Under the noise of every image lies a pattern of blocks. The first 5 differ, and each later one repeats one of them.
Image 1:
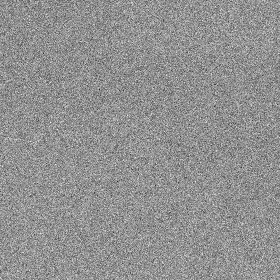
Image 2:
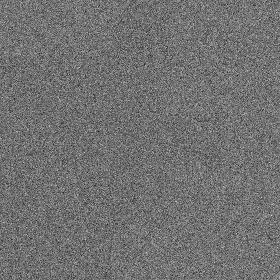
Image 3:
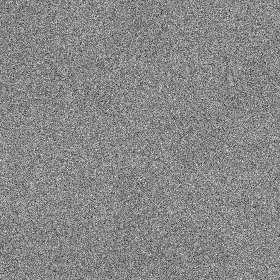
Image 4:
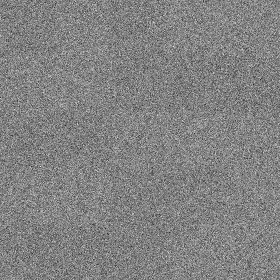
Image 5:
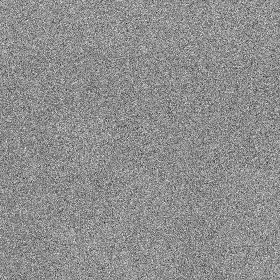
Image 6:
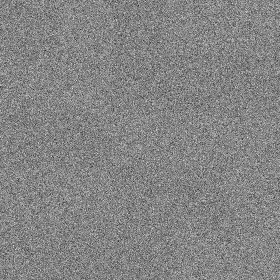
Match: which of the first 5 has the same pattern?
4
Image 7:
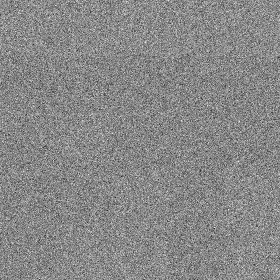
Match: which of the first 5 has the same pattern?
5
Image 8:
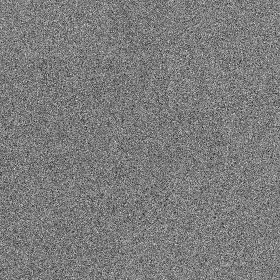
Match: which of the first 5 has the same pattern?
2
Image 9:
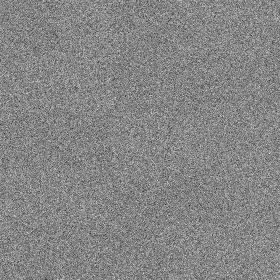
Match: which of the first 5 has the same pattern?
4
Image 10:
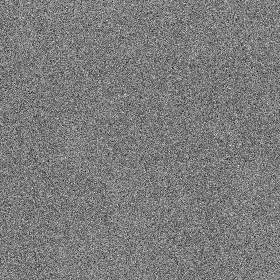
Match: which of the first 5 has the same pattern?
5
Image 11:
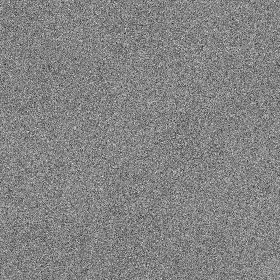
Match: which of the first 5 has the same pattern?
3
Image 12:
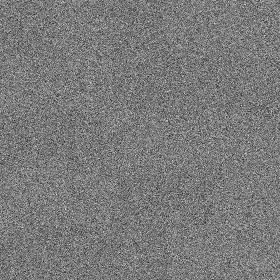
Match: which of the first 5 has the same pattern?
4
